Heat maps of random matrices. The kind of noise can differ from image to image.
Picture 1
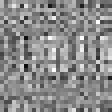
low rank plus noise
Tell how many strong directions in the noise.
one
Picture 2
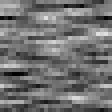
streaked along the rows
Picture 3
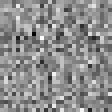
low rank plus noise
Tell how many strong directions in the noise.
three or four
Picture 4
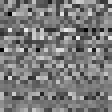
rows of uneven size
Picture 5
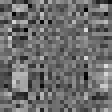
low rank plus noise
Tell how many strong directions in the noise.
one
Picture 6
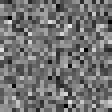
low rank plus noise
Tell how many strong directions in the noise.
five to eight
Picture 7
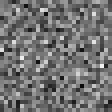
independent entries
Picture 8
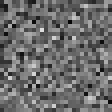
independent entries
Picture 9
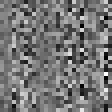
columns of uneven size
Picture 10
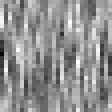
streaked along the columns
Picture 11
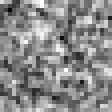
blotchy
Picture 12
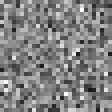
independent entries
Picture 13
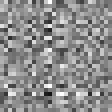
low rank plus noise
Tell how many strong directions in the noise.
one
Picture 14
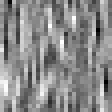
streaked along the columns
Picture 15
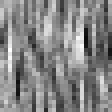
streaked along the columns
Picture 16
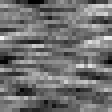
streaked along the rows
